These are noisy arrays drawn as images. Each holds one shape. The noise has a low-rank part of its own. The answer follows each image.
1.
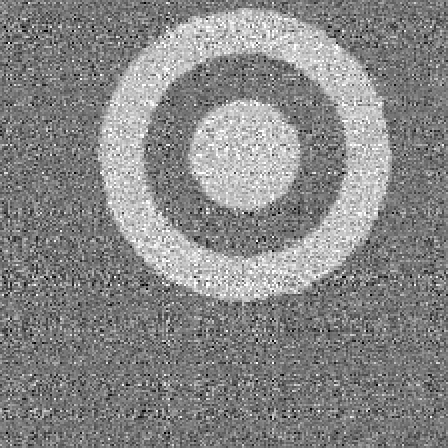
bullseye
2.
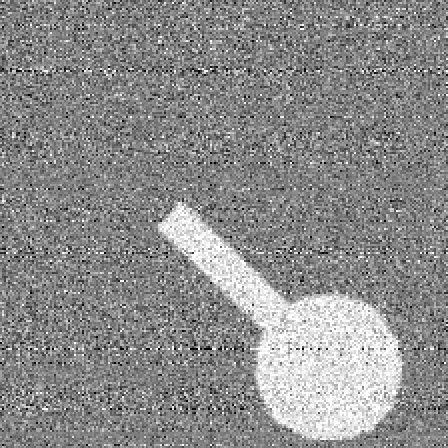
lollipop
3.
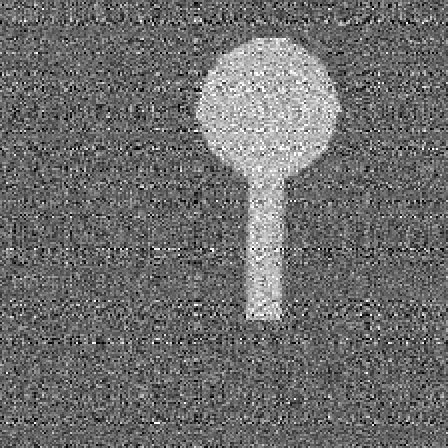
lollipop
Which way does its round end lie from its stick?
up
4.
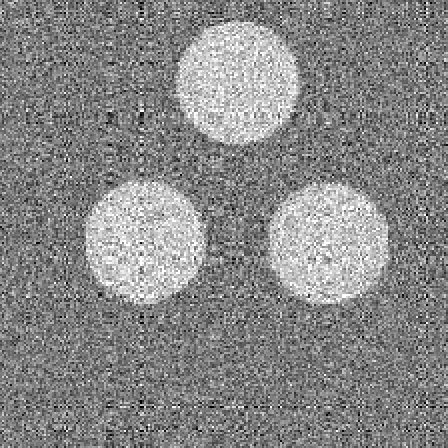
three dots
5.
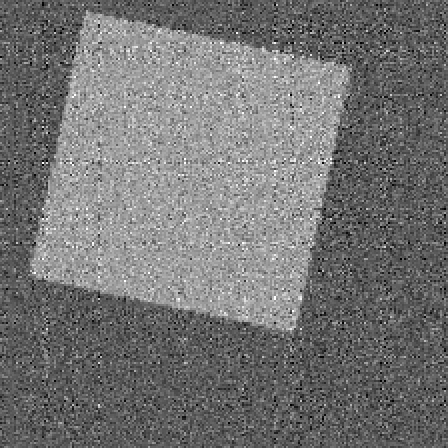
square
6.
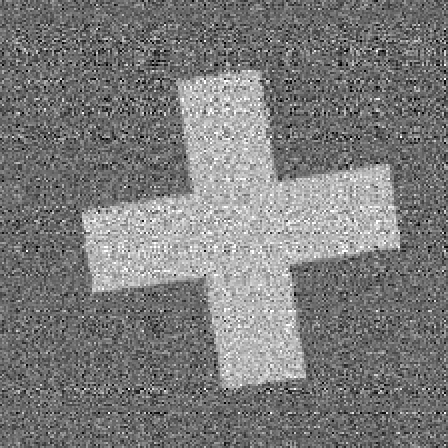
cross
